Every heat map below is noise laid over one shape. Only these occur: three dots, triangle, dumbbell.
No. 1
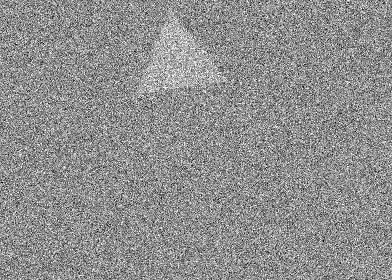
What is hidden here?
light triangle, top middle
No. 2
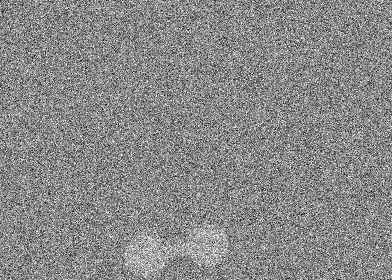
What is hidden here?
light dumbbell, bottom middle
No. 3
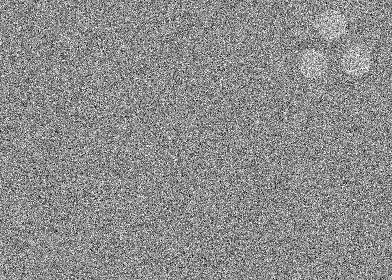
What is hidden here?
light three dots, top right
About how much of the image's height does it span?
a quarter
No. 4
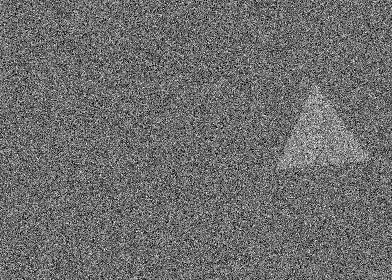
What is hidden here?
light triangle, middle right
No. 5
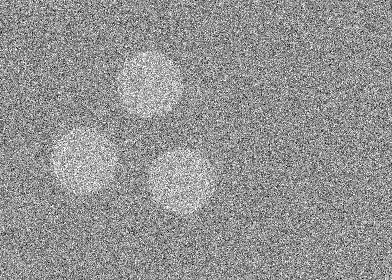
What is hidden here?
light three dots
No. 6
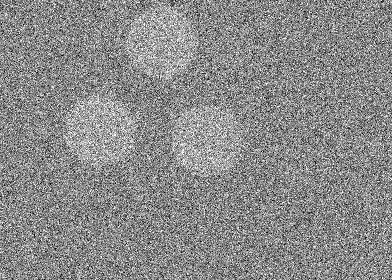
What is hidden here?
light three dots
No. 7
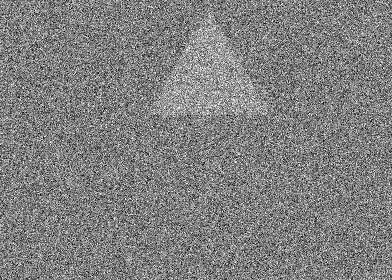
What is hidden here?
light triangle, top middle
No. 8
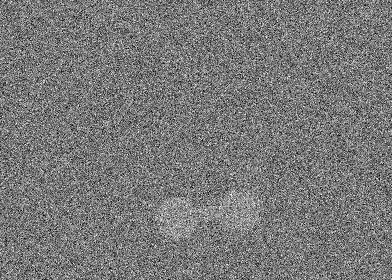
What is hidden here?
light dumbbell, bottom middle
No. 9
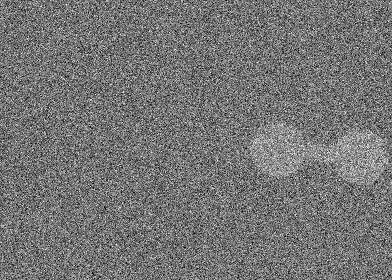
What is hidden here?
light dumbbell, middle right
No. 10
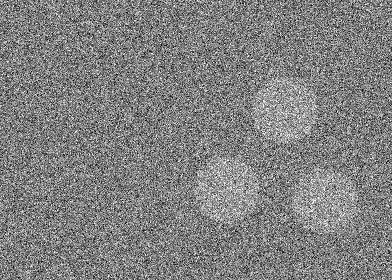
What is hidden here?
light three dots
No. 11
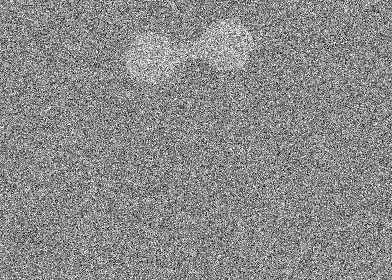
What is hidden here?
light dumbbell, top middle
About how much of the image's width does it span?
a third
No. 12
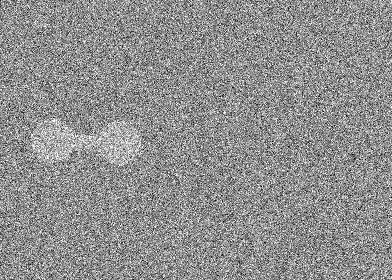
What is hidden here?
light dumbbell, middle left
